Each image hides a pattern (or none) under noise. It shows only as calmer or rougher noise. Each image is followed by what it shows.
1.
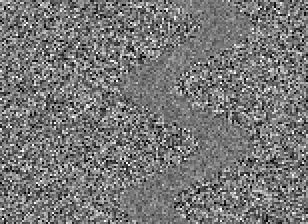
a wavy band
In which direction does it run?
top to bottom
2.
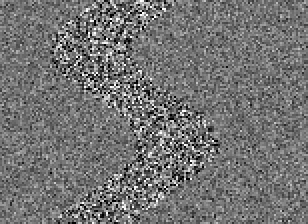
a wavy band
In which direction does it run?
top to bottom
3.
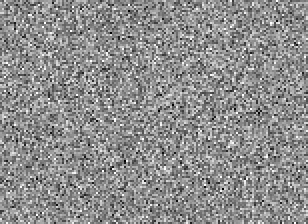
only noise
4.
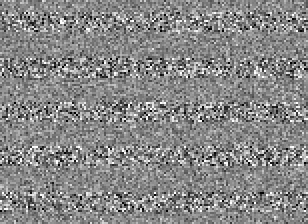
horizontal stripes
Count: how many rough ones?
5
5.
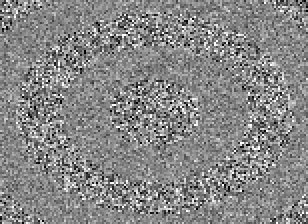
rings round one point
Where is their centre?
centre
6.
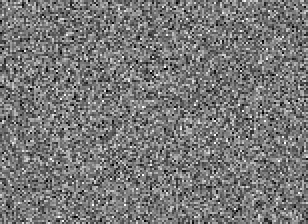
only noise
